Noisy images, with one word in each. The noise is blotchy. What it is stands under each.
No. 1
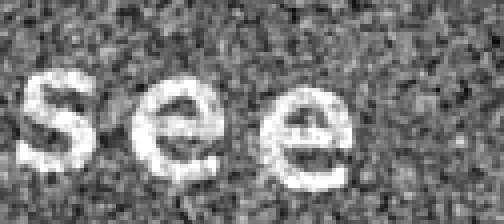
see
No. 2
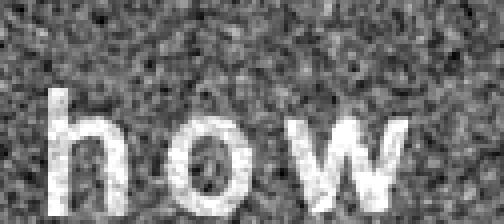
how
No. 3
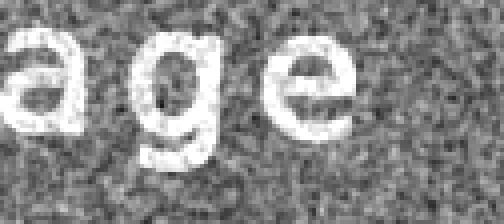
age
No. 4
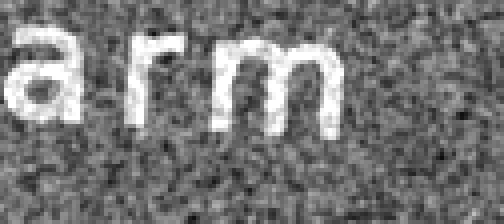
arm
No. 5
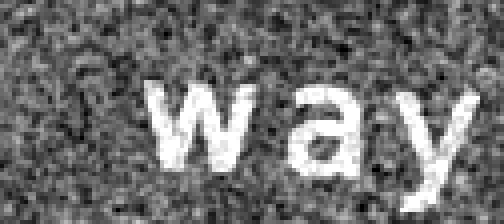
way
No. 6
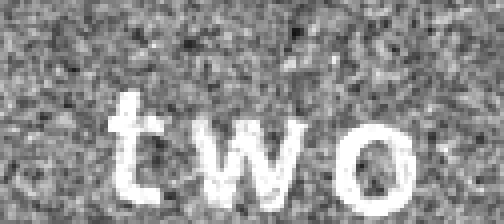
two
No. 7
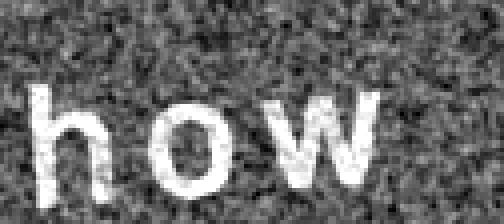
how
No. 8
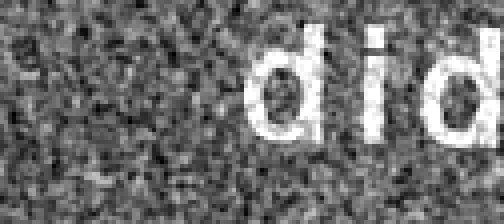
did
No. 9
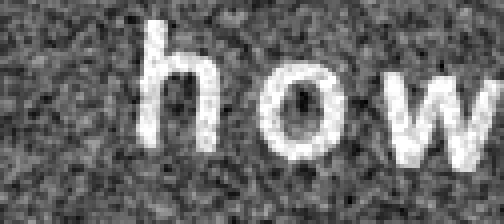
how
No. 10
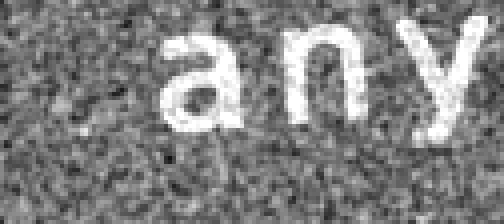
any
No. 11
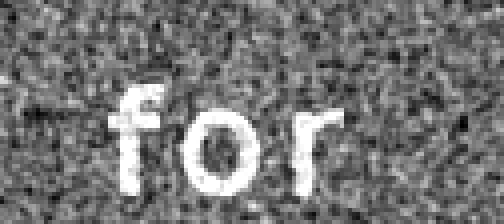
for
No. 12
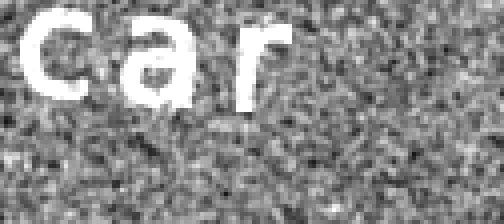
car
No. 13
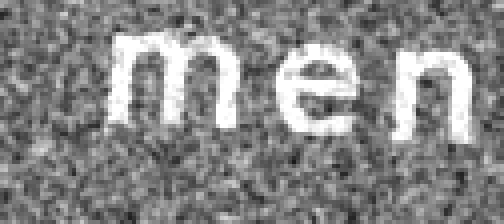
men
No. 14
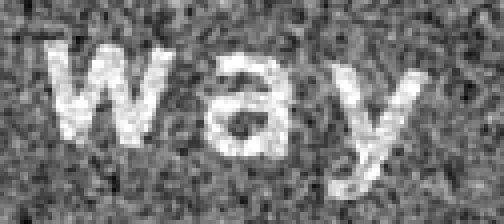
way
